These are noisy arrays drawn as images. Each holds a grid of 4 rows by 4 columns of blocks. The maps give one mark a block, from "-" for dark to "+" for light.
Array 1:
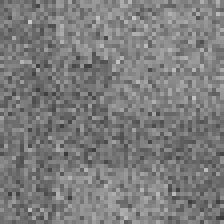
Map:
-+++
--++
----
-++-
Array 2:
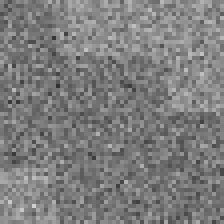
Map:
-+++
---+
----
+---
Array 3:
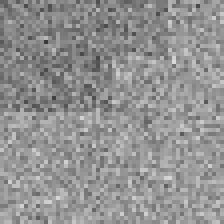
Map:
---+
--++
++++
++++
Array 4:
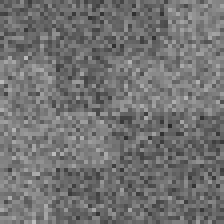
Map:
---+
+-++
++--
+---
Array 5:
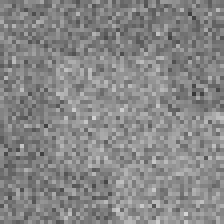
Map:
----
-++-
-+++
--++
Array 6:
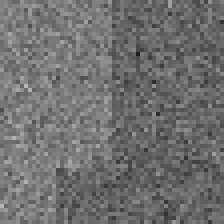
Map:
++--
++--
++--
+---
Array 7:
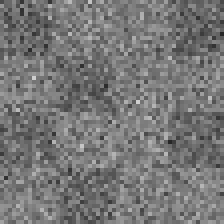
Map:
-++-
+-++
-++-
+-++
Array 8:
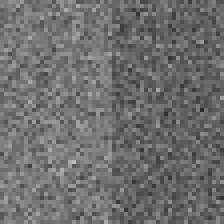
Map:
++--
++--
++--
++--
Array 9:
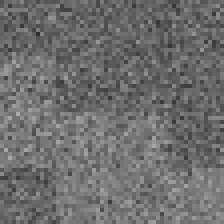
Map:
----
+---
+++-
-+++
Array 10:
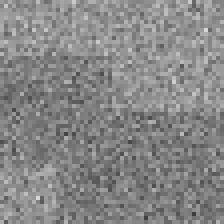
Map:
++++
--++
----
+---
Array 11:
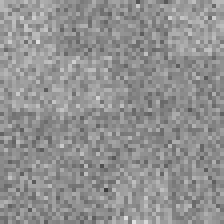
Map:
+--+
++--
----
--+-
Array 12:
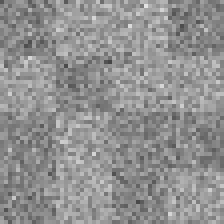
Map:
-++-
+-++
-+--
-+-+
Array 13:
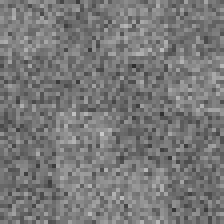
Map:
+-+-
---+
-+--
-++-
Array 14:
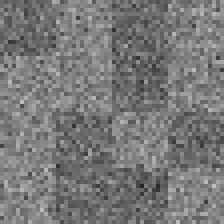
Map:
-+-+
++-+
+-+-
+--+
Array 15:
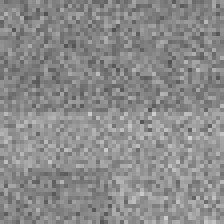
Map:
----
----
++++
--++
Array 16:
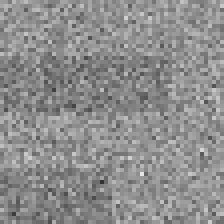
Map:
++++
---+
++++
--++
